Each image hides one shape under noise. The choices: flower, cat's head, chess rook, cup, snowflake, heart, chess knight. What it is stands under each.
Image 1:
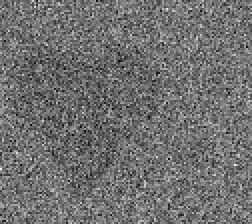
dark heart
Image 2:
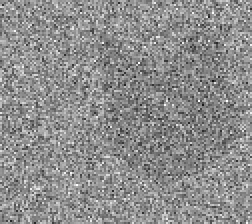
dark cat's head
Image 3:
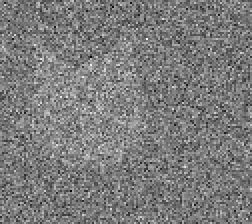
light cat's head
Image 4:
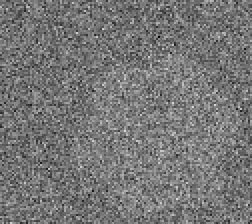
light flower
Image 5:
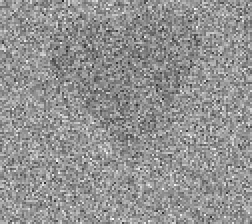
dark heart
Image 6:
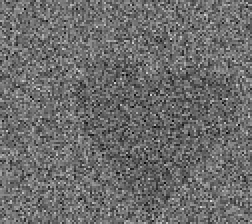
dark heart
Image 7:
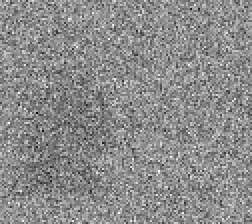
dark chess knight
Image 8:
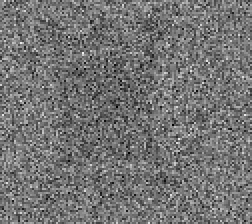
dark chess rook
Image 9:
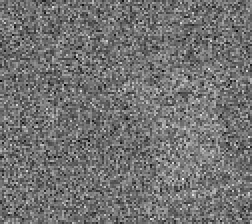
light chess rook
